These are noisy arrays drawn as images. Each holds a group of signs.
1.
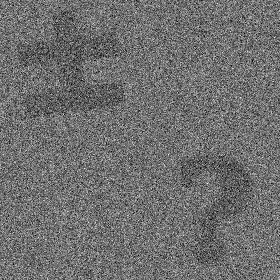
top left: plus-minus sign; bottom right: question mark
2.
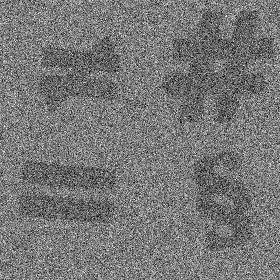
top left: not-equal sign; top right: hash sign; bottom left: equals sign; bottom right: section sign
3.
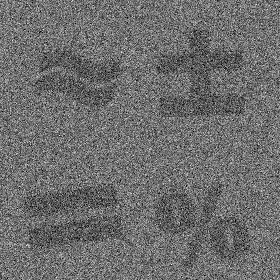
top left: approximately sign; top right: plus-minus sign; bottom left: equals sign; bottom right: percent sign
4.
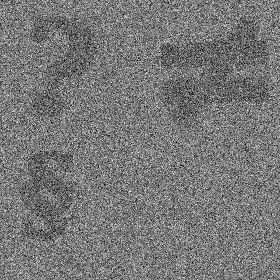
top left: question mark; top right: not-equal sign; bottom left: section sign
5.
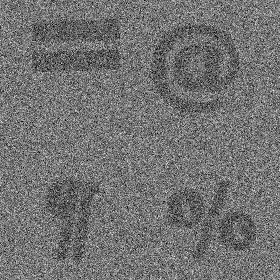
top left: equals sign; top right: at sign; bottom left: pilcrow; bottom right: percent sign
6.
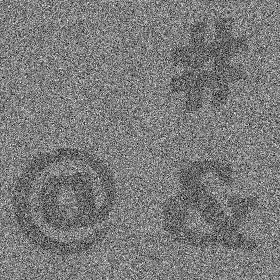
top right: hash sign; bottom left: at sign; bottom right: ampersand
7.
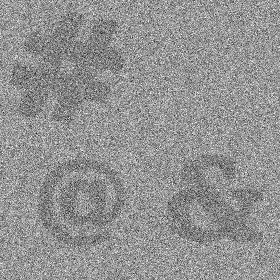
top left: hash sign; bottom left: at sign; bottom right: ampersand
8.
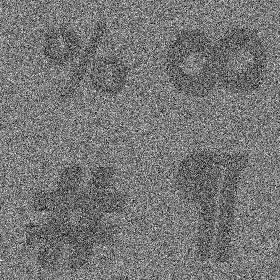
top left: percent sign; top right: infinity sign; bottom left: hash sign; bottom right: pilcrow
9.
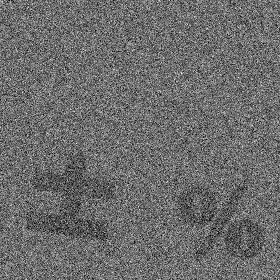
bottom left: plus-minus sign; bottom right: percent sign
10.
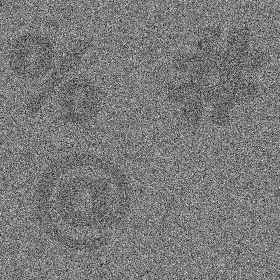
top left: percent sign; top right: hash sign; bottom left: at sign
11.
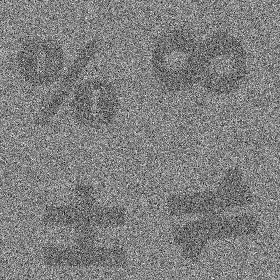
top left: percent sign; top right: infinity sign; bottom left: plus-minus sign; bottom right: not-equal sign
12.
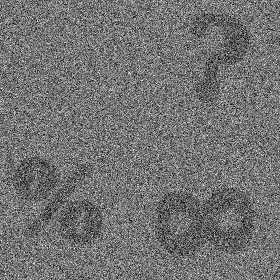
top right: question mark; bottom left: percent sign; bottom right: infinity sign
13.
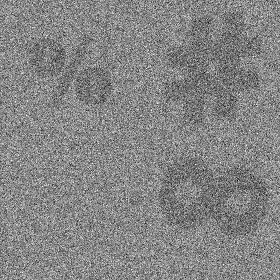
top left: percent sign; top right: hash sign; bottom right: infinity sign
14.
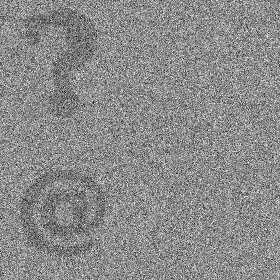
top left: question mark; bottom left: at sign
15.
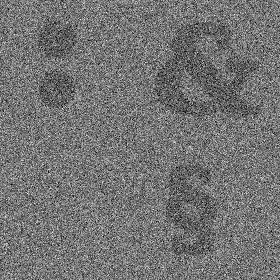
top left: colon; top right: ampersand; bottom right: section sign
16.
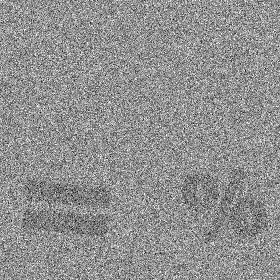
bottom left: equals sign; bottom right: percent sign
